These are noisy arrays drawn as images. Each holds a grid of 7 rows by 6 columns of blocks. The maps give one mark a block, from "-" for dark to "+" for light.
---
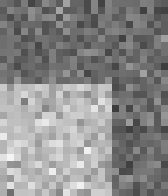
- - - - - -
- - - - - -
- - - - - -
+ + + + - -
+ + + + - -
+ + + + - -
+ + + + - -
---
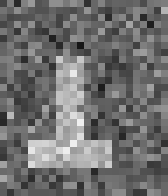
- - - - - -
- - - - - -
- - + - - -
- - + - - -
- - + - - -
- + + + - -
- - - - - -
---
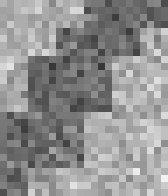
+ + + - - -
+ + - - - +
+ - - - + +
+ - - - + +
- - - + + +
- - - + + +
- + + + + +
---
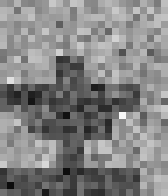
+ + + + + +
+ + + + + +
+ + - + + +
- - - - - +
+ - - - + +
+ + - + + +
- - - - - +
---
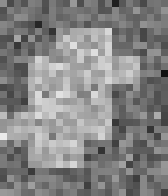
- - - - - -
- - + + - -
- + + + + -
- + + + - -
+ + + + - -
- + + - - -
- - - - - -
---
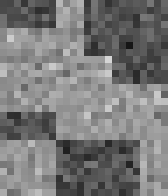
- - + - - -
+ + + - - -
+ + + + - -
+ + + + + +
- - + + + +
+ + - - - +
+ + - - - +
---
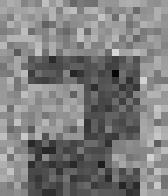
+ + + + + +
+ + + + + +
+ - - - - +
+ + + - - +
+ + + - - +
+ - - - + +
+ - - - - +
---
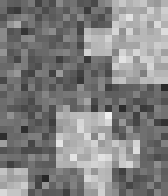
- - - - + +
- - - + + +
- - - - + +
- - - - - -
- - + + - -
- - + + + -
+ - - + - -
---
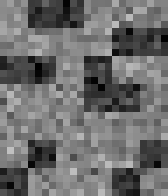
+ - - + + +
+ + + + - -
- - + - + +
+ + + - - +
+ + + + + +
+ - + + + -
- + + + - +
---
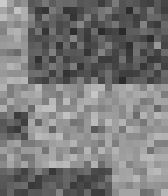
+ - - - - -
+ - - - - -
+ - - - - -
+ + + + + +
- + + + + +
+ + + + + +
- - - - + +
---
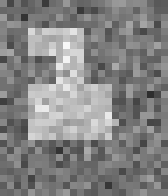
- - - - - -
- + + - - -
- - + - - -
- + + + - -
- + + + - -
- - - - - -
- - - - - -
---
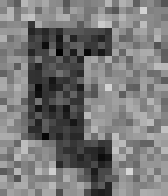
+ + + + + +
+ - - - + +
+ - - + + +
+ - - + + +
+ - - + + +
+ + - - + +
+ + + - + +
